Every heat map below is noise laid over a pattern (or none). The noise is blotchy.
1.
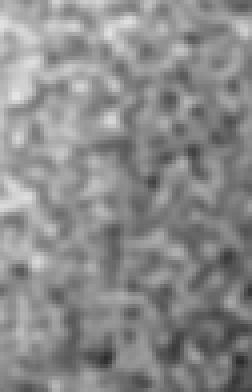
a smooth slope
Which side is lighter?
top left
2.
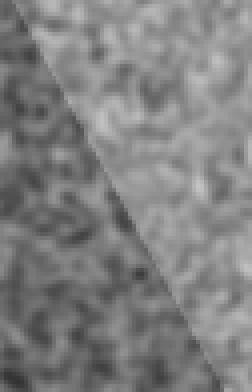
a sharp edge
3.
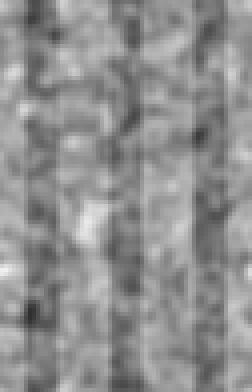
vertical stripes
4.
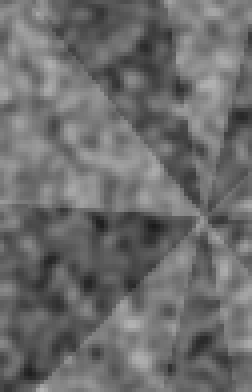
spokes from one point
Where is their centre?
middle right
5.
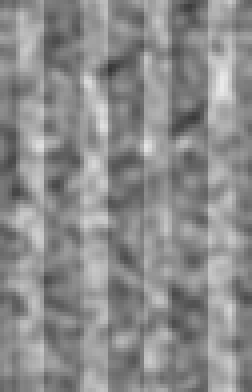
vertical stripes
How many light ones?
4
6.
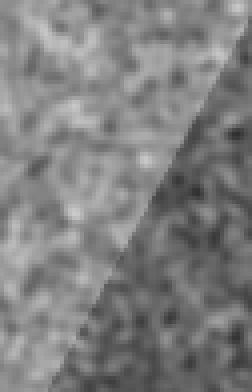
a sharp edge
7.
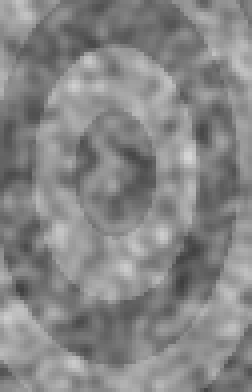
rings round one point
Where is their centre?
centre
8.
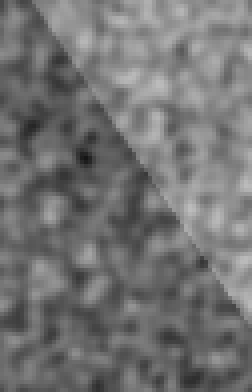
a sharp edge
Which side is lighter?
top right
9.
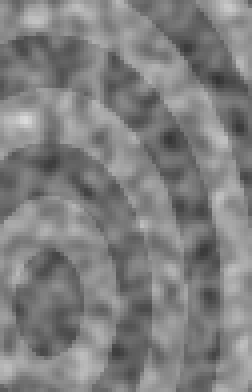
rings round one point
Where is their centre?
bottom left
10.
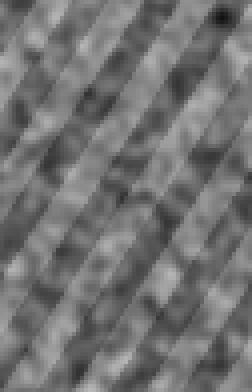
diagonal stripes
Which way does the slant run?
bottom left to top right
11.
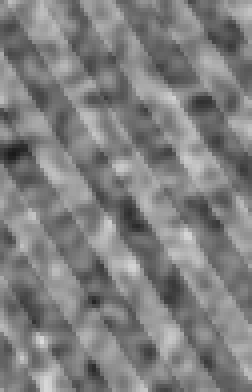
diagonal stripes
